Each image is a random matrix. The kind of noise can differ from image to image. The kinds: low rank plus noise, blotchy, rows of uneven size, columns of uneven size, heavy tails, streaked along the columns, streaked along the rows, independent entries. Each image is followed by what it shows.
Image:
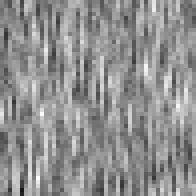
streaked along the columns
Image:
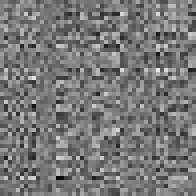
low rank plus noise
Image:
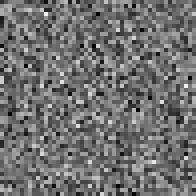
independent entries
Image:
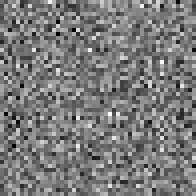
low rank plus noise
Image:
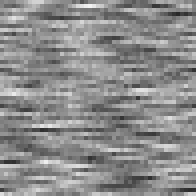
streaked along the rows
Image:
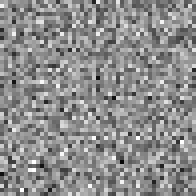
low rank plus noise
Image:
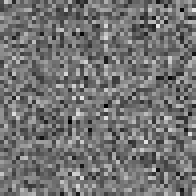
low rank plus noise
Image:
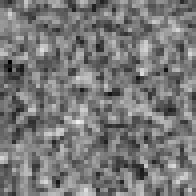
blotchy
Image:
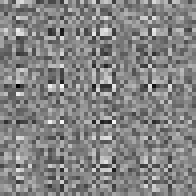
low rank plus noise
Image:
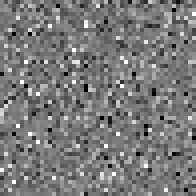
heavy tails
